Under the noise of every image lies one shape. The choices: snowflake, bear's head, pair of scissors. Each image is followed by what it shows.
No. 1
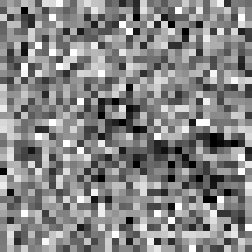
dark pair of scissors
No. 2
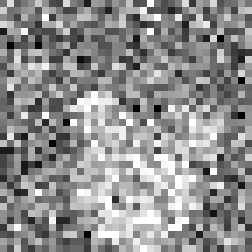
light bear's head
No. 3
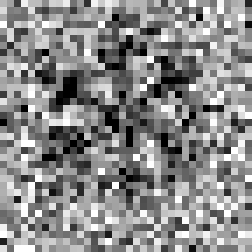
dark snowflake
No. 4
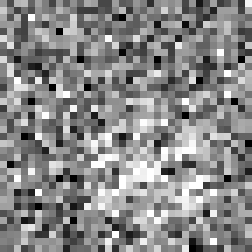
light snowflake
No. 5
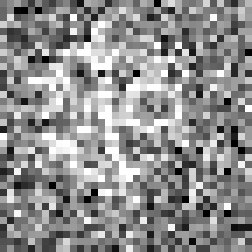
light snowflake
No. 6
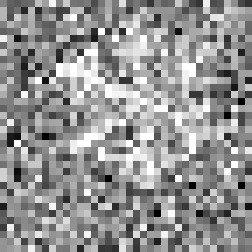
light snowflake
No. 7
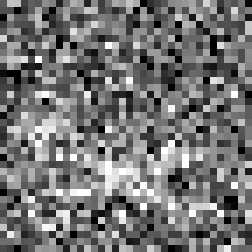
light pair of scissors
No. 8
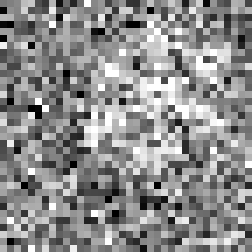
light snowflake
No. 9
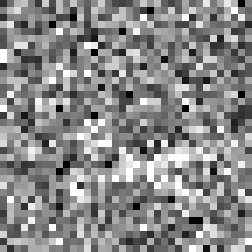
light pair of scissors
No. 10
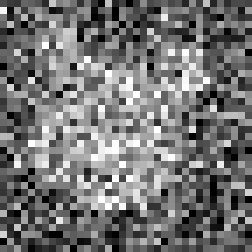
light bear's head
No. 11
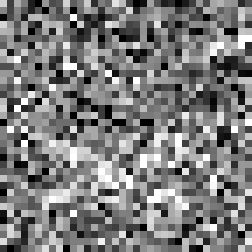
light pair of scissors
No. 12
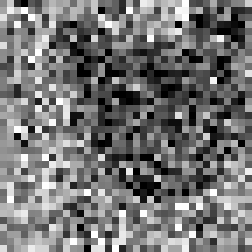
dark bear's head
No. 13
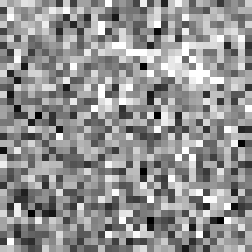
light pair of scissors
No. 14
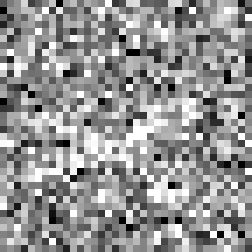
light pair of scissors
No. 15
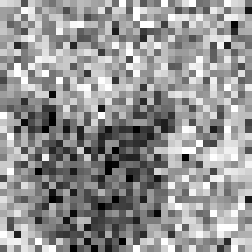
dark bear's head
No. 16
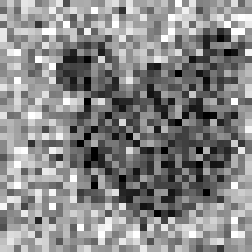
dark bear's head
